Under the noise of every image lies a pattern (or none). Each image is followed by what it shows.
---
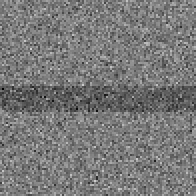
one band of rows
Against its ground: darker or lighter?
darker
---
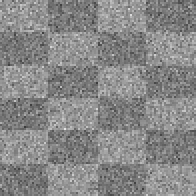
a checkerboard
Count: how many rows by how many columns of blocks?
6 by 4
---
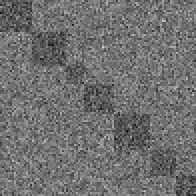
blocks along the diagonal
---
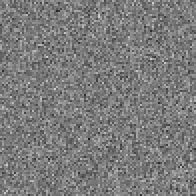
only noise
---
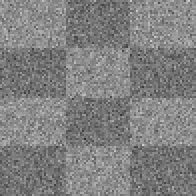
a checkerboard
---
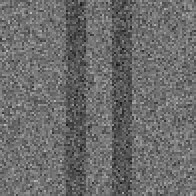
bands of columns
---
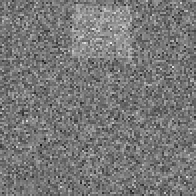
one block
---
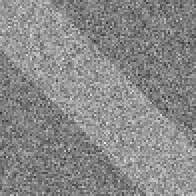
a diagonal band
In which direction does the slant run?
top left to bottom right
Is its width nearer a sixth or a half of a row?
a half
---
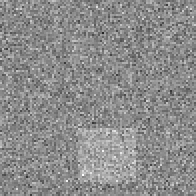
one block
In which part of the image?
bottom middle
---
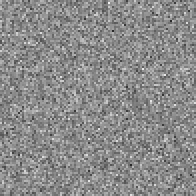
only noise
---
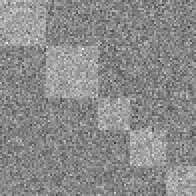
blocks along the diagonal
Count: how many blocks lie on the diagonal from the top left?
5
